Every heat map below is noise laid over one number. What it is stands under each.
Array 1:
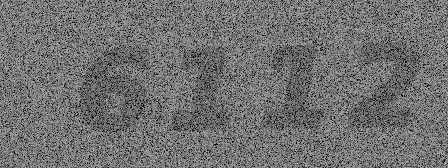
6112
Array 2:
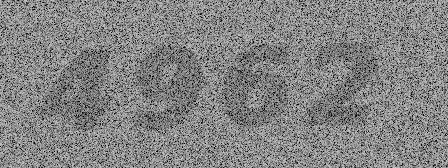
4962
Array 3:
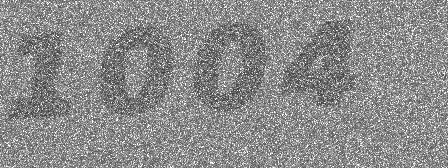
1004
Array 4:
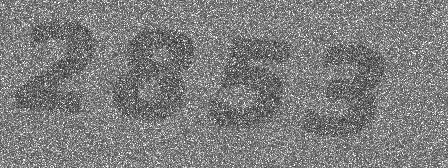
2853
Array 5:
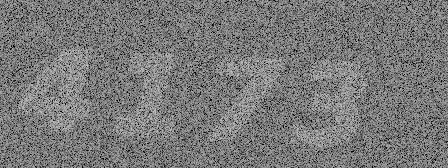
4173
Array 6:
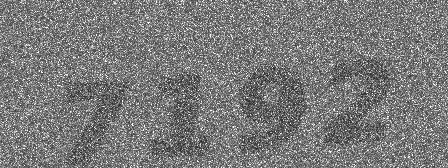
7192
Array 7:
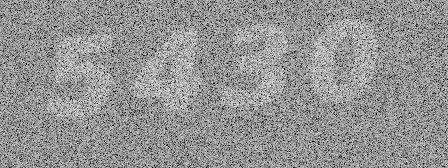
5430
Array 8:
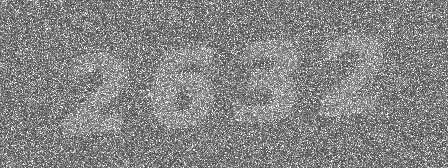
2632
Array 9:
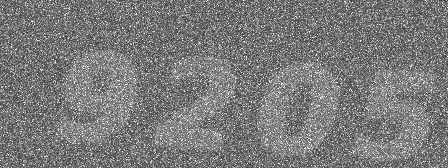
9205
